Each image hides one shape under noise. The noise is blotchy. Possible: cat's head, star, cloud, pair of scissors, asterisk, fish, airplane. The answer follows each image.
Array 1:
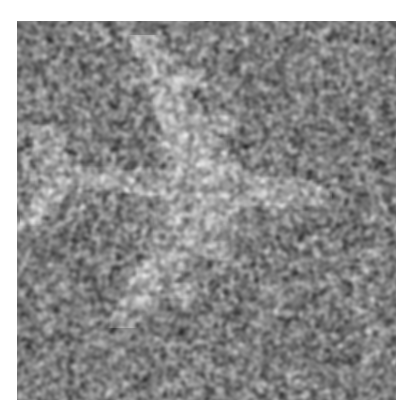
light airplane
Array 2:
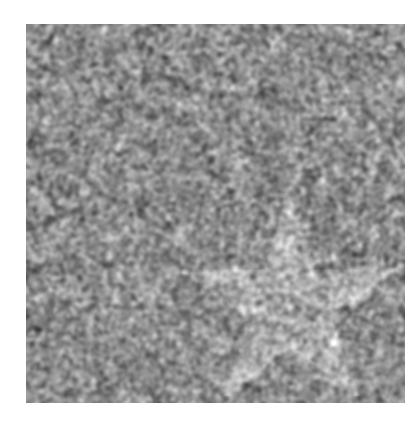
light star
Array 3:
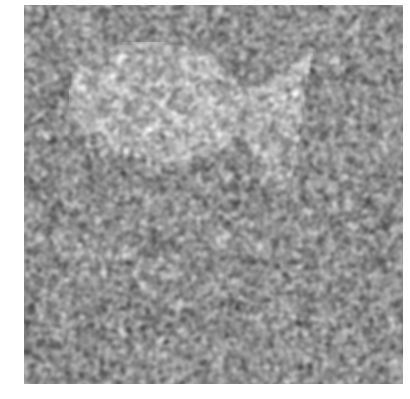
light fish
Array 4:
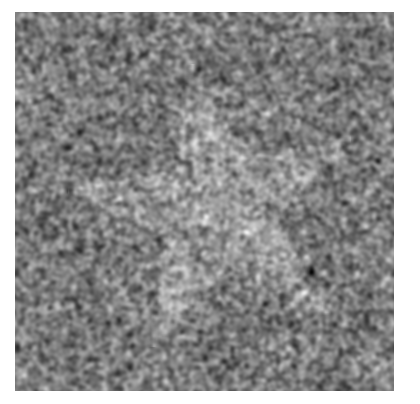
light star
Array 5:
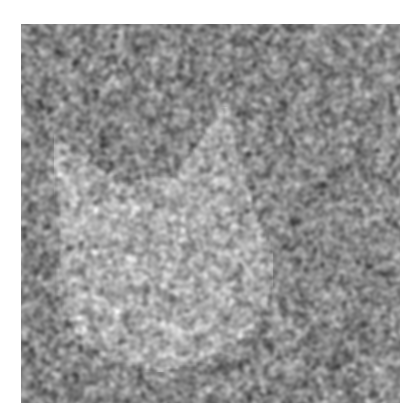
light cat's head
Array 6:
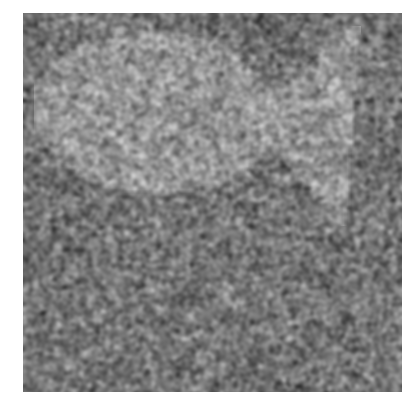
light fish
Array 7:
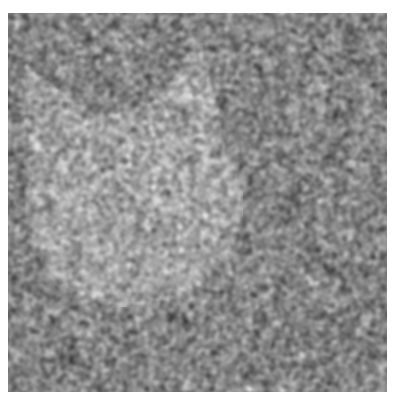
light cat's head
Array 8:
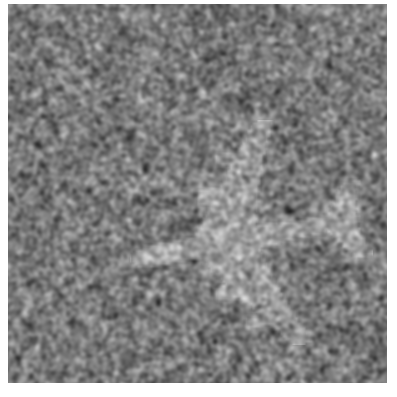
light airplane
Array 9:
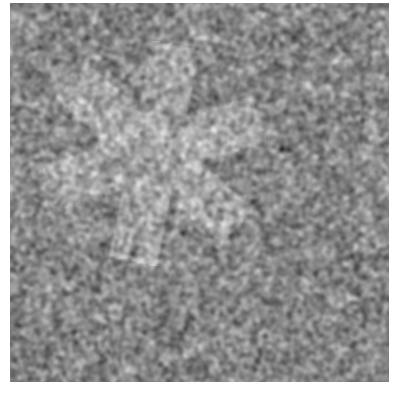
light asterisk
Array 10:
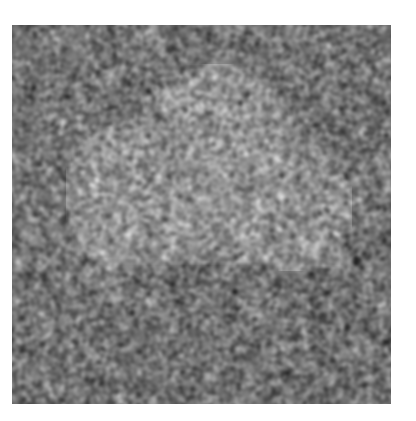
light cloud
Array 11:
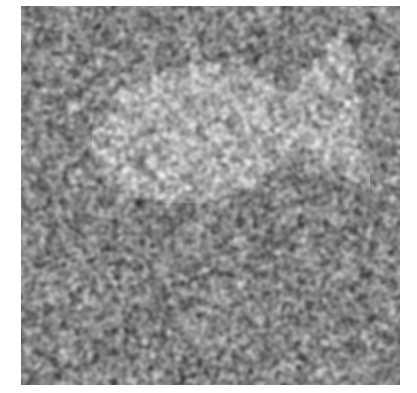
light fish
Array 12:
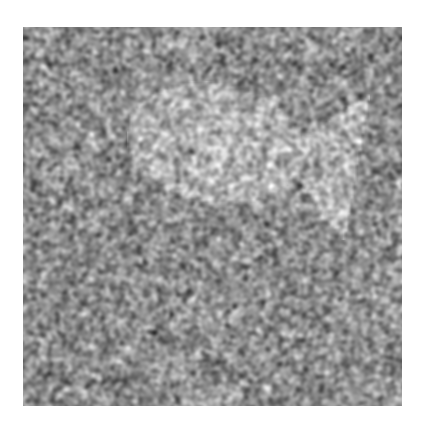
light fish
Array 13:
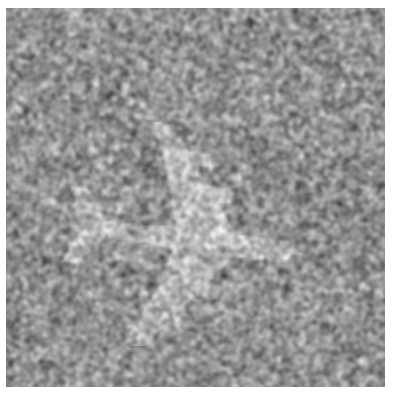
light airplane
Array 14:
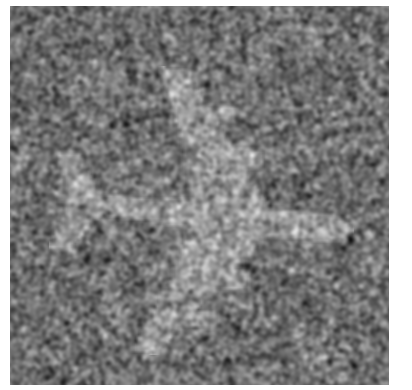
light airplane
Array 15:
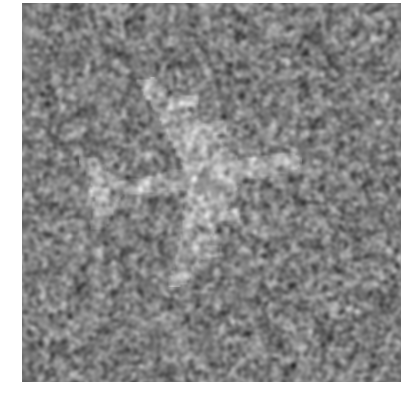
light airplane
